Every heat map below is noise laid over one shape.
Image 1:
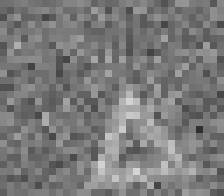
triangle frame
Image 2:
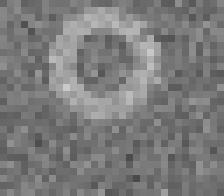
ring
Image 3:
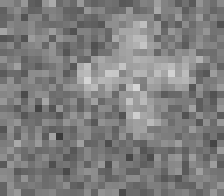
cross
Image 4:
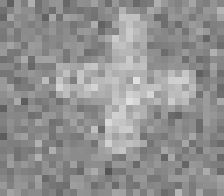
cross
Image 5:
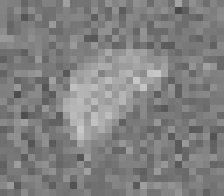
half disc
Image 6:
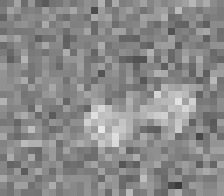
dumbbell
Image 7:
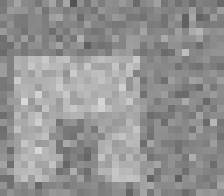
square with a notch
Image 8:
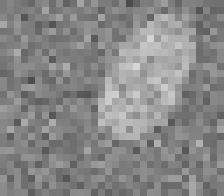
ellipse
